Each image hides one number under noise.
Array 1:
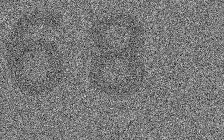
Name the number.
68
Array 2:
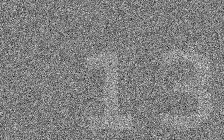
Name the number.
13
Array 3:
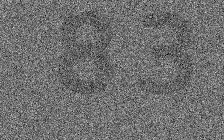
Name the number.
83
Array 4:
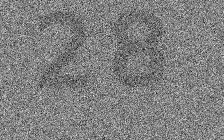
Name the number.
28
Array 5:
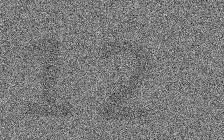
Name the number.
12
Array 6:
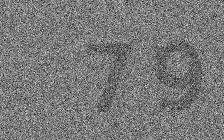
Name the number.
79
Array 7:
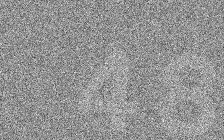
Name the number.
48
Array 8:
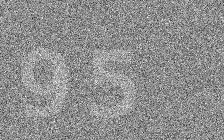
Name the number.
95
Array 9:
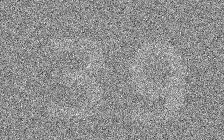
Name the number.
39
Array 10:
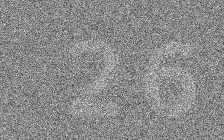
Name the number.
26
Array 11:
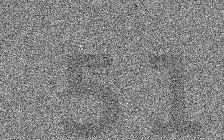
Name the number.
51
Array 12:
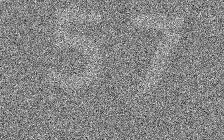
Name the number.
57
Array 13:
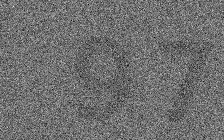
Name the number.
97
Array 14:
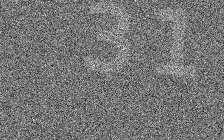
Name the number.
31
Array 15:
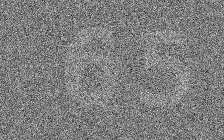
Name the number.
65
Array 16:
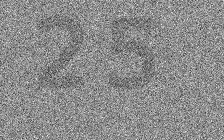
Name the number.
25
